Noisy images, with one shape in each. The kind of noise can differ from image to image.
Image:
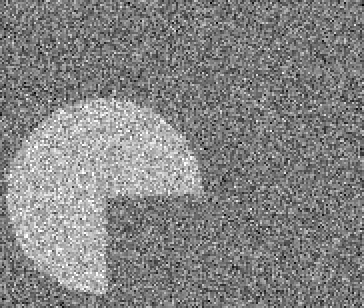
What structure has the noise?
independent entries
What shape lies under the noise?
disc with a wedge cut out
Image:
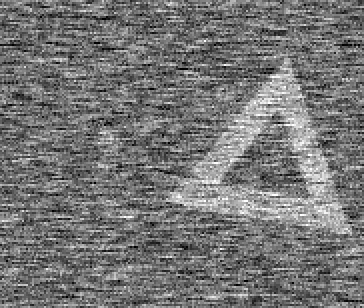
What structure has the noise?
streaked along the rows
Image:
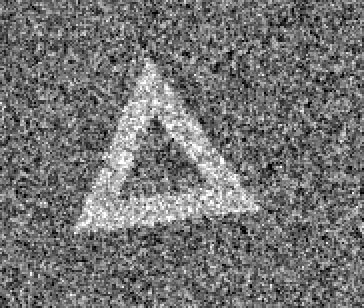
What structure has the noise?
blotchy
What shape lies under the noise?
triangle frame
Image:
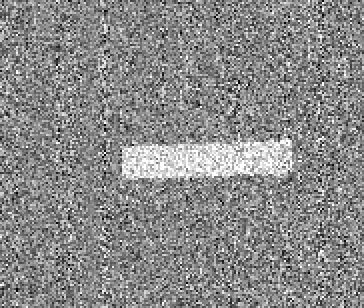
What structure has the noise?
columns of uneven size
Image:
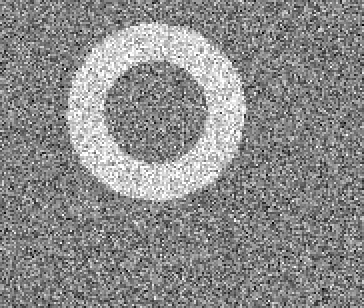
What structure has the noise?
independent entries
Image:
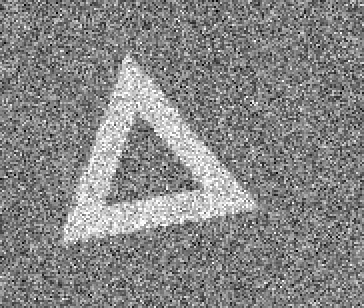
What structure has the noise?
independent entries
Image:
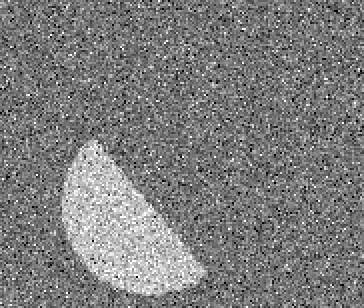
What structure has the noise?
heavy tails
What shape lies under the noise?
half disc
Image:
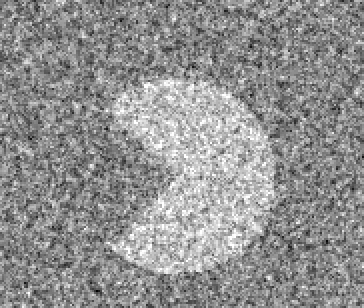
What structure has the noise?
blotchy
